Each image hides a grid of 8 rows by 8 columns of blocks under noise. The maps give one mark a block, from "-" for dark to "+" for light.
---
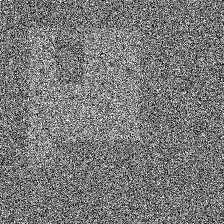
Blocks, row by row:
- - - - - - - -
- + - + + - - -
- + - + + - - -
- + + + + - - -
- + + + + - - -
- + - - - - - -
- - - - - - - -
- - - - - - - -
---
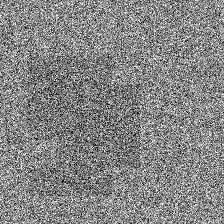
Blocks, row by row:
+ + + + + + + +
+ + + + + + + +
+ - - - + + + +
+ - - - - + + +
+ - - - - + + +
+ + - - - + + +
+ - - - + + + +
+ + + + + + + +
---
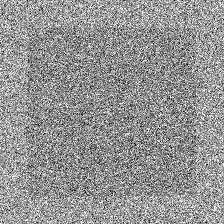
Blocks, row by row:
+ + + + + + + +
+ - - - - - - +
+ - - - - - - +
+ - - - - - - +
+ - - - - - - +
+ - - - - - - +
+ - - - - - - +
+ + + + + + + +
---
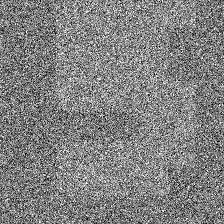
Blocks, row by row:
- - + + + + + -
- - + + + + - -
- - + + + + - -
- - + + + + + -
- - - - - + + -
- - + + + + + -
- - + + + + - -
- - - - - - - -
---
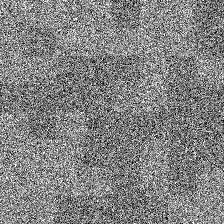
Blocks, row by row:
+ + + + - + + -
+ - + + + + + -
+ + - - - + - +
- - - - + + - -
+ - + - - - - -
+ + + - - + - -
+ + + + - + - +
+ + - - - - + +
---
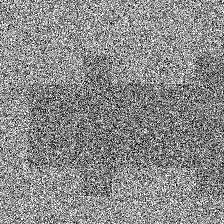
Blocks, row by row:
+ + + + + + + +
+ + + + + + + +
+ + + - + + + -
+ - - - - - - -
+ - - - - - - -
+ - - - - - - -
+ + + - + + + -
+ + + + + + + +
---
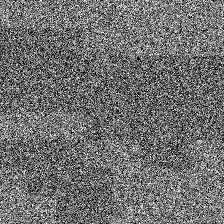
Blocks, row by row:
+ + + + + + + +
- - - + + + + +
- - - - - - - -
- - - - - - - -
+ + + - - - - -
- - - + + - - +
+ - - - + + + +
+ + - - + + + +
